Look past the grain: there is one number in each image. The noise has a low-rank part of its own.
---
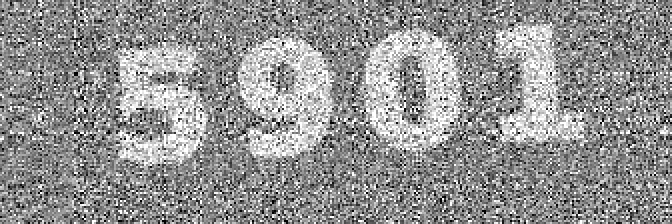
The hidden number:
5901
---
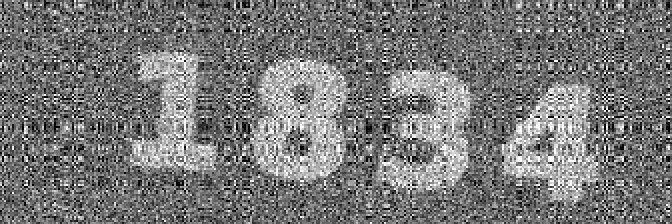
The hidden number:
1834
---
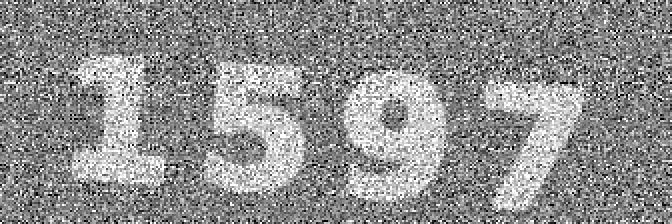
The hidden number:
1597
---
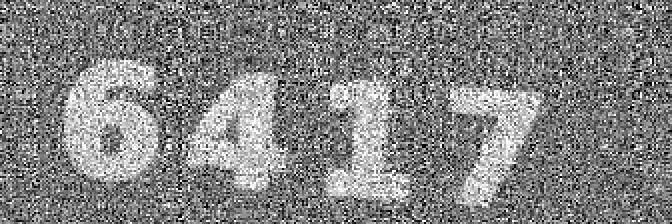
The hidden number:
6417
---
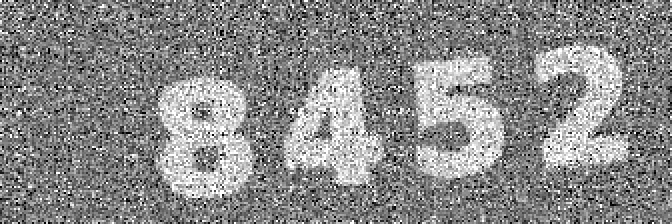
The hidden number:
8452
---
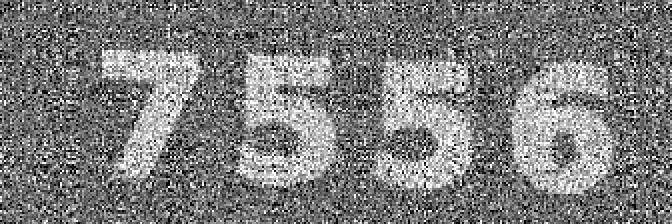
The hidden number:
7556
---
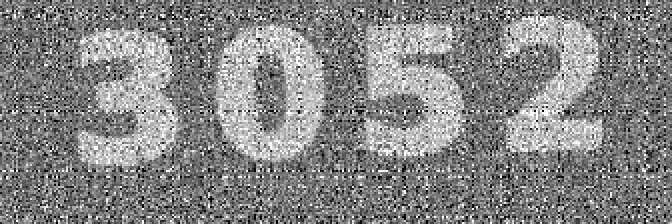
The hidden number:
3052
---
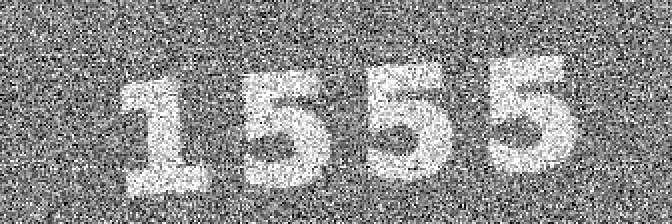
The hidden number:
1555
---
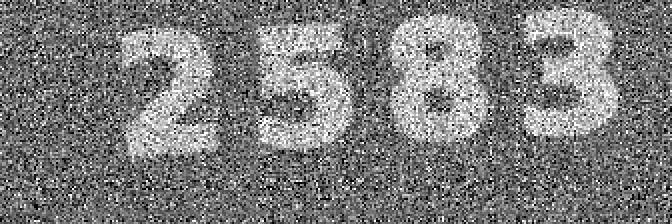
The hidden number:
2583
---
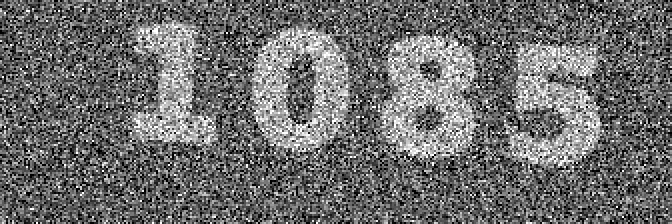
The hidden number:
1085
